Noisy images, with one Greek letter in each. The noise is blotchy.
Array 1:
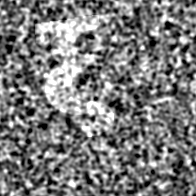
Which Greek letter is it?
xi
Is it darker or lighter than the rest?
lighter
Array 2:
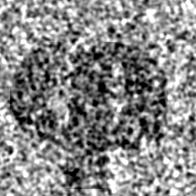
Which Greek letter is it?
phi
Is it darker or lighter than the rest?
darker
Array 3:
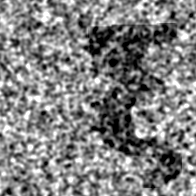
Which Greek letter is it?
xi
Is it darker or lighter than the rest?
darker
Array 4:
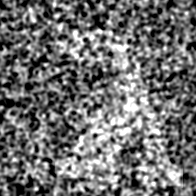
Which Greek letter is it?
lambda
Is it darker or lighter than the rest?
lighter
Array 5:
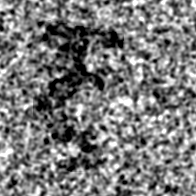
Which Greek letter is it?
xi
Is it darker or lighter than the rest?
darker
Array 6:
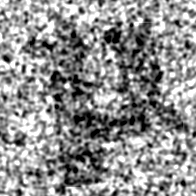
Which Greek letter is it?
mu
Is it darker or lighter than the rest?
darker
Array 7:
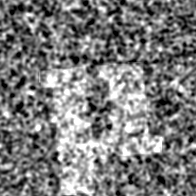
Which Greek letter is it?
mu
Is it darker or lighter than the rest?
lighter
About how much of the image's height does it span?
two thirds
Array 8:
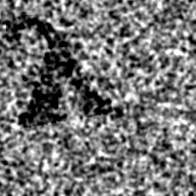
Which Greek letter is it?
lambda
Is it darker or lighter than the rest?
darker
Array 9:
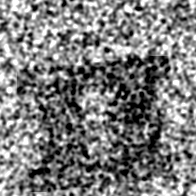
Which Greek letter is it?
pi
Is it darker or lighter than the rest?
darker
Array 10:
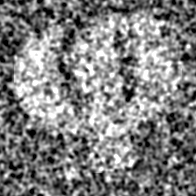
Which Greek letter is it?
phi
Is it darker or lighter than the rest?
lighter
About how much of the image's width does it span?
nearly all
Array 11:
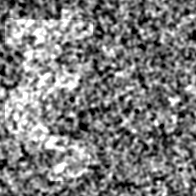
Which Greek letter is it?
xi
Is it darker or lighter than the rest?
lighter
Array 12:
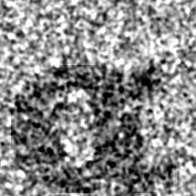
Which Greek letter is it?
alpha
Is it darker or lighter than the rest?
darker
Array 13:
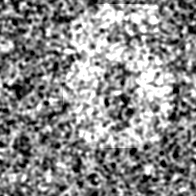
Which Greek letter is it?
delta
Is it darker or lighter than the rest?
lighter
